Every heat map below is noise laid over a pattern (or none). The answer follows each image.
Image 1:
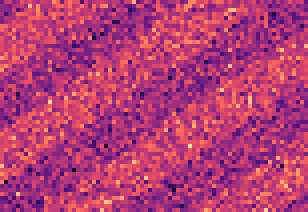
diagonal stripes
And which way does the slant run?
bottom left to top right
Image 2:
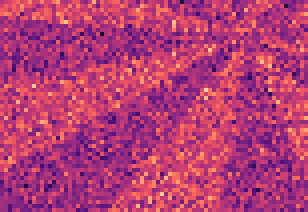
spokes from one point
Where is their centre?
top right
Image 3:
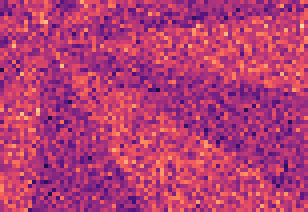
spokes from one point
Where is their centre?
top left
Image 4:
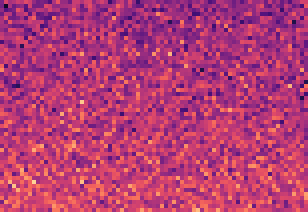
a smooth slope
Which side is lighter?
bottom
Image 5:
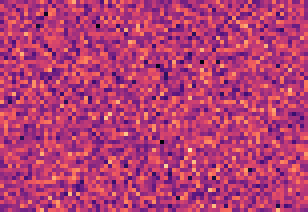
only noise
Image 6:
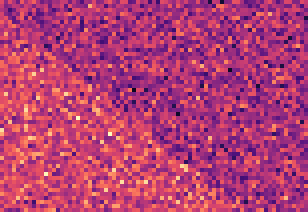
a sharp edge
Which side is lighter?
bottom left
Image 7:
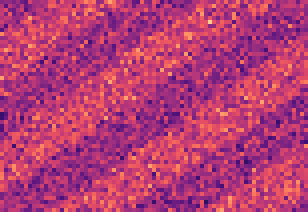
diagonal stripes
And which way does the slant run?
bottom left to top right
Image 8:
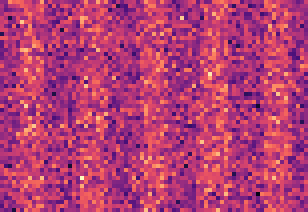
vertical stripes
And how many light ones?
5
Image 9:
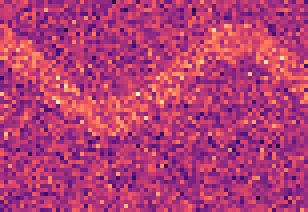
a wavy band
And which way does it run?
left to right
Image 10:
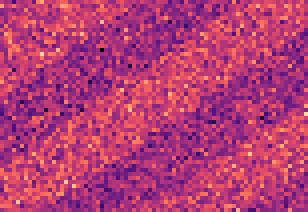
diagonal stripes
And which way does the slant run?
bottom left to top right
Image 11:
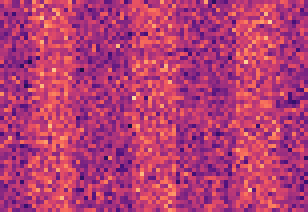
vertical stripes
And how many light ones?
3
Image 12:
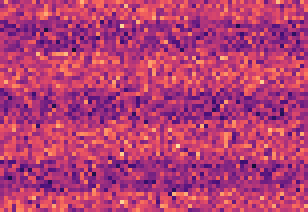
horizontal stripes
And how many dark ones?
3
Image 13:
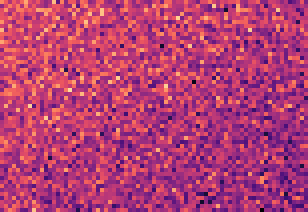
a smooth slope
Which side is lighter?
top left
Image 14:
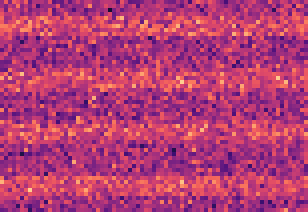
horizontal stripes
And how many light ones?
4
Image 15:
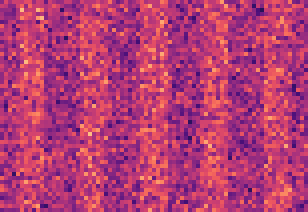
vertical stripes
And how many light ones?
5
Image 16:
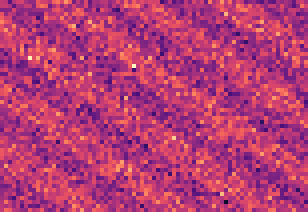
diagonal stripes
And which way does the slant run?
top left to bottom right
